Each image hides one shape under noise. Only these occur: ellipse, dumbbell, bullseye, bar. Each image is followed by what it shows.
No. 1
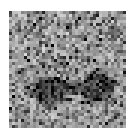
dumbbell
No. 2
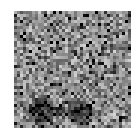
dumbbell
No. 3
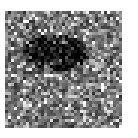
ellipse
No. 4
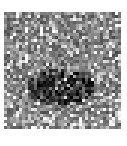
ellipse
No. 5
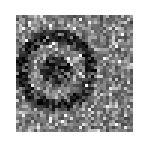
bullseye
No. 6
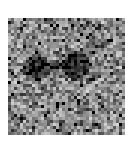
dumbbell
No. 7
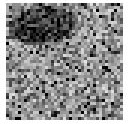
ellipse
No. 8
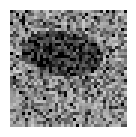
ellipse
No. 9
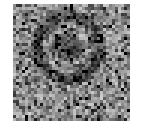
bullseye
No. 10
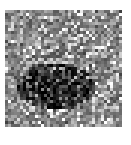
ellipse
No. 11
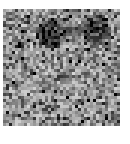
dumbbell
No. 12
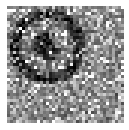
bullseye
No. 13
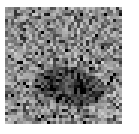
ellipse
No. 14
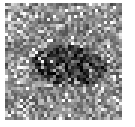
ellipse
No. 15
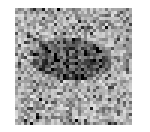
ellipse
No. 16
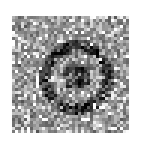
bullseye
